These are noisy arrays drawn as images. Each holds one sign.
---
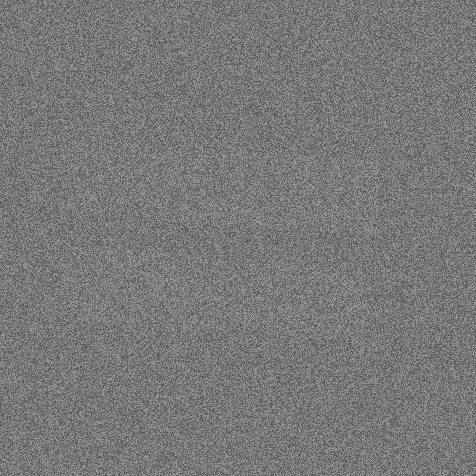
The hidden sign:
equals sign
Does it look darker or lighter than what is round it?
lighter
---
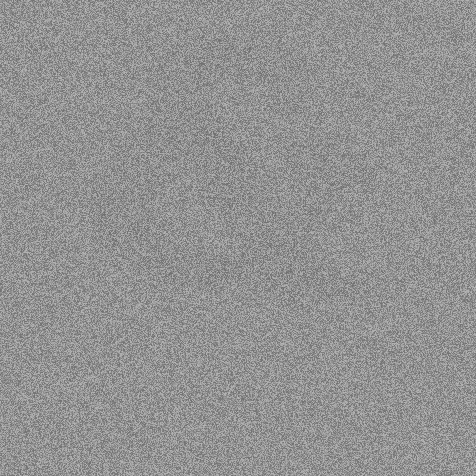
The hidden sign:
ampersand
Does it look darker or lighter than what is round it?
darker
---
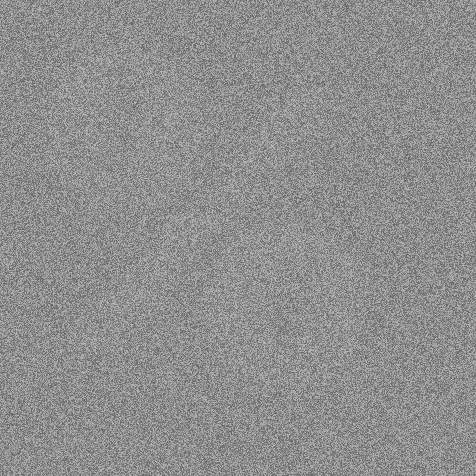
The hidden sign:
percent sign
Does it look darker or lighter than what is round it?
lighter
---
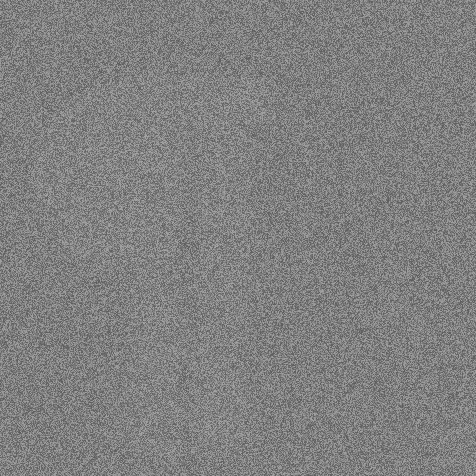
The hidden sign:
pilcrow
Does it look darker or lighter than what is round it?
lighter
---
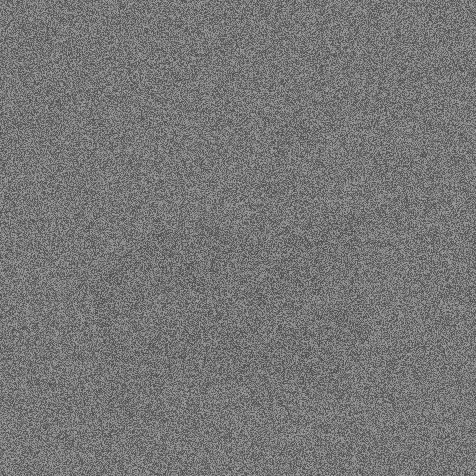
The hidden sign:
approximately sign
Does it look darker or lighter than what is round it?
darker
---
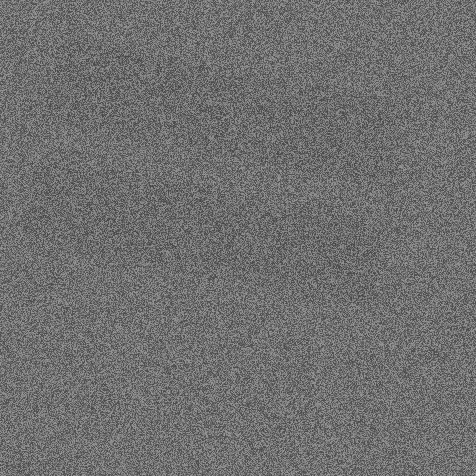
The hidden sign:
equals sign
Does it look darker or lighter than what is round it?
darker
